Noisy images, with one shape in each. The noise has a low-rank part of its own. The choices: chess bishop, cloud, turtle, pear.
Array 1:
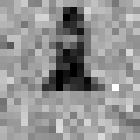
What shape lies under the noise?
chess bishop
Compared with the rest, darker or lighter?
darker
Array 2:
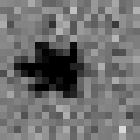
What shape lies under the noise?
turtle
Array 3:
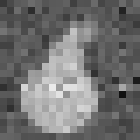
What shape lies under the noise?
pear
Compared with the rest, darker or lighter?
lighter
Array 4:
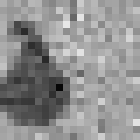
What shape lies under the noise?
pear
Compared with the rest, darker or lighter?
darker
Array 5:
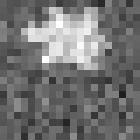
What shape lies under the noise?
turtle
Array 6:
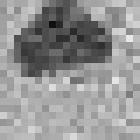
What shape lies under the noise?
cloud
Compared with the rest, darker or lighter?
darker
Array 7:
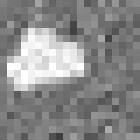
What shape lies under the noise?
cloud
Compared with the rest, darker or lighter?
lighter
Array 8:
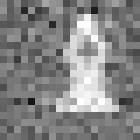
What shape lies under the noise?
chess bishop
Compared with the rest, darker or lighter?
lighter
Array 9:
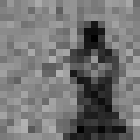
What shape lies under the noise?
chess bishop
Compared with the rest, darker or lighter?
darker
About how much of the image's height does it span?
nearly all
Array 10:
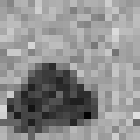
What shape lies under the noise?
cloud
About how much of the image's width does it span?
two thirds
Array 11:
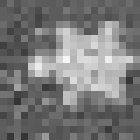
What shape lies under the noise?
turtle
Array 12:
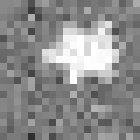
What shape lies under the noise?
turtle
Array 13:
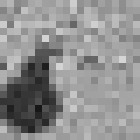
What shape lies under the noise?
pear
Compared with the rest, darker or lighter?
darker
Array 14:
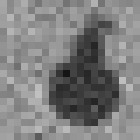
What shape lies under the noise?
pear
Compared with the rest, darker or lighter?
darker
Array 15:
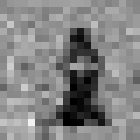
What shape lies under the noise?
chess bishop
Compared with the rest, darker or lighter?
darker
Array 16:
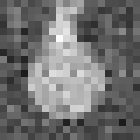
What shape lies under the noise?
pear
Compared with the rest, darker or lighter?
lighter
